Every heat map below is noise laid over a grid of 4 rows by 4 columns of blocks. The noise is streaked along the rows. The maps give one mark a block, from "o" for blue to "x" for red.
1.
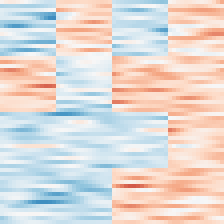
oxox
xoxx
ooox
ooxx
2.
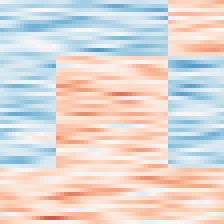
ooox
oxxo
oxxo
xxxx
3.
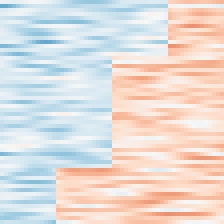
ooox
ooxx
ooxx
oxxx
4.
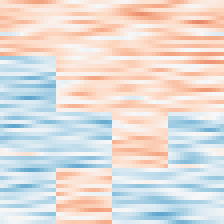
xxxx
oxxx
ooxo
oxoo
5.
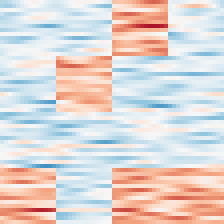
ooxo
oxoo
oooo
xoxx
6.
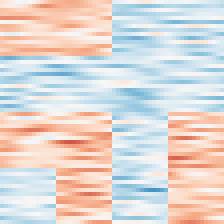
xxoo
oooo
xxox
oxox
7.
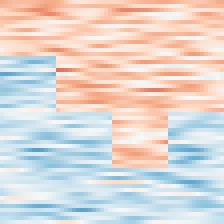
xxxx
oxxx
ooxo
oooo
